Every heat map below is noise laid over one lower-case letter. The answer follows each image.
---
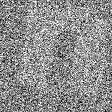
n
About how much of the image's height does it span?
nearly all
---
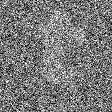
t
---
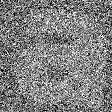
a
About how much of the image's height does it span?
nearly all
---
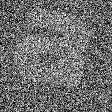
a
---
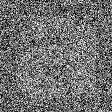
a
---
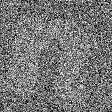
n
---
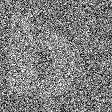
b
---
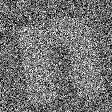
n
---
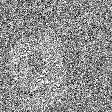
g
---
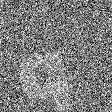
q
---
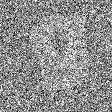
g
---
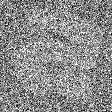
a
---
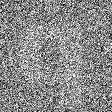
q
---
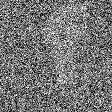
f
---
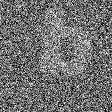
b
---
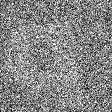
q
